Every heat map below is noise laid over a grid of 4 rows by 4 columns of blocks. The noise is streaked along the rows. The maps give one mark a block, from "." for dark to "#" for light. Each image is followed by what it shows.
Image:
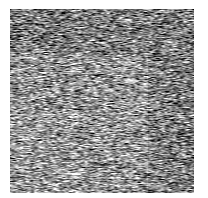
. . . .
# # # .
# # # .
# # # .
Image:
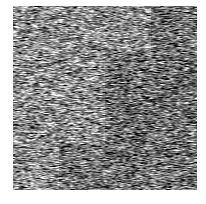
# # # .
# # . .
# # . .
# . . .
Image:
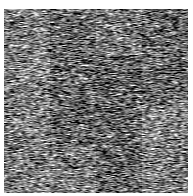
# . # .
# . . .
# . . #
# # . #
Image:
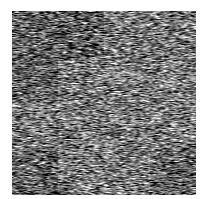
. . # #
. # # #
# # # #
. # # .
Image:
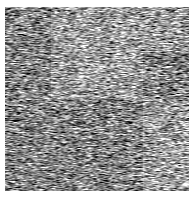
. # # #
. # # .
. . . #
. . . #
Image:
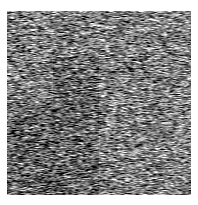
# # # #
# . # #
. . # #
. . # #
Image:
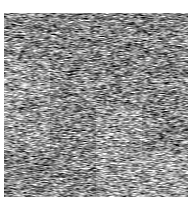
. . . .
# . . .
# . # .
. . # #
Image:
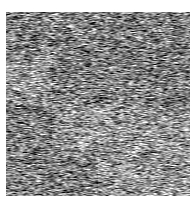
. . . .
# . . .
. # # #
. . # #
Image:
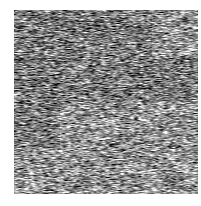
. . . #
. . . .
. # # #
# # # #
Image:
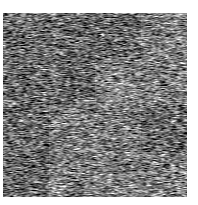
. . . #
. . # #
. # # .
. # # #
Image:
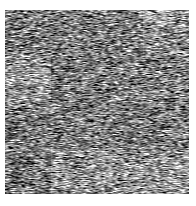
. . . #
# . . .
. . . .
. # # #
